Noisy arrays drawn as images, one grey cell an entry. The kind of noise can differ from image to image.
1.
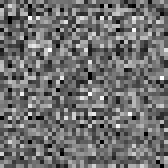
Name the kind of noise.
low rank plus noise
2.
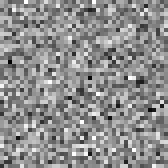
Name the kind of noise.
independent entries
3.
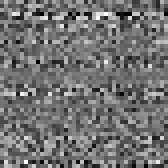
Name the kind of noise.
rows of uneven size
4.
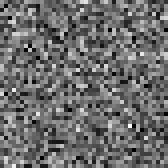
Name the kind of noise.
independent entries
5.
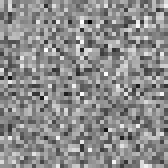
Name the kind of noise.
low rank plus noise
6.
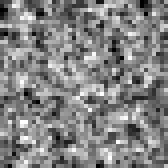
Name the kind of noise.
blotchy
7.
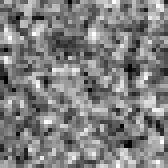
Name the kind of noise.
blotchy
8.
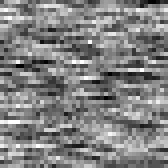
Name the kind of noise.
streaked along the rows
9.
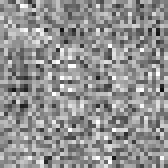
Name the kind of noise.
low rank plus noise
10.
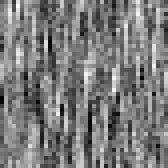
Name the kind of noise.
streaked along the columns
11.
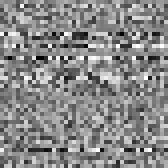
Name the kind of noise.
rows of uneven size
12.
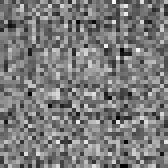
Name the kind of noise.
low rank plus noise
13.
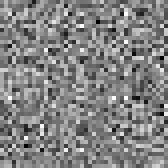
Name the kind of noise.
low rank plus noise
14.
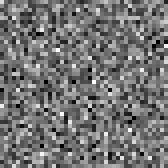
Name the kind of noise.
independent entries
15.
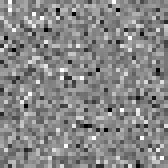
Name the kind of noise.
heavy tails
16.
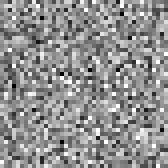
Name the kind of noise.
independent entries
